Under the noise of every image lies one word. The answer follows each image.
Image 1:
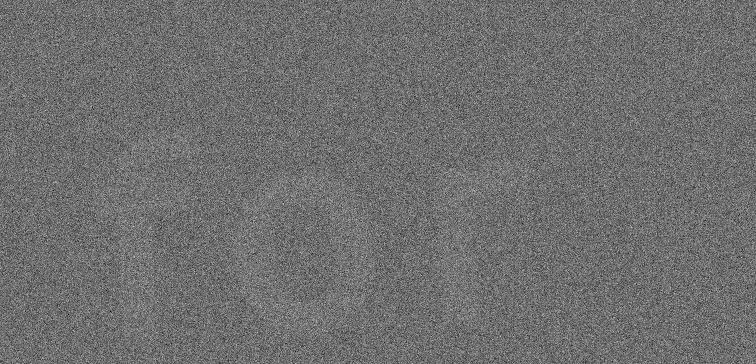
for
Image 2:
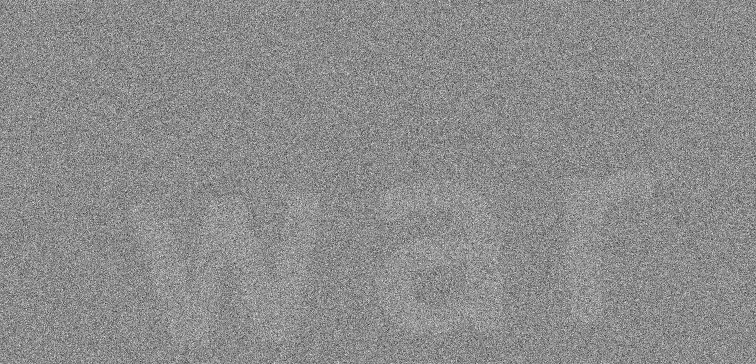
war
